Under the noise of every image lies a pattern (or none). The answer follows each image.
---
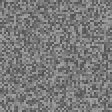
only noise
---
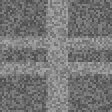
bands of rows crossing bands of columns
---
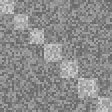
blocks along the diagonal
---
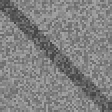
a diagonal band
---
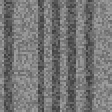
bands of columns
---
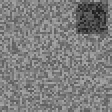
one block
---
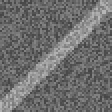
a diagonal band
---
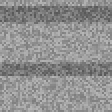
bands of rows
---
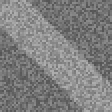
a diagonal band
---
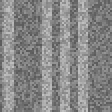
bands of columns
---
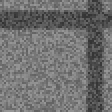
bands of rows crossing bands of columns
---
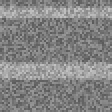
bands of rows
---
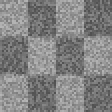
a checkerboard
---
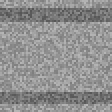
bands of rows
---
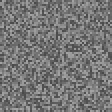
only noise
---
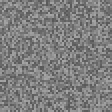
only noise
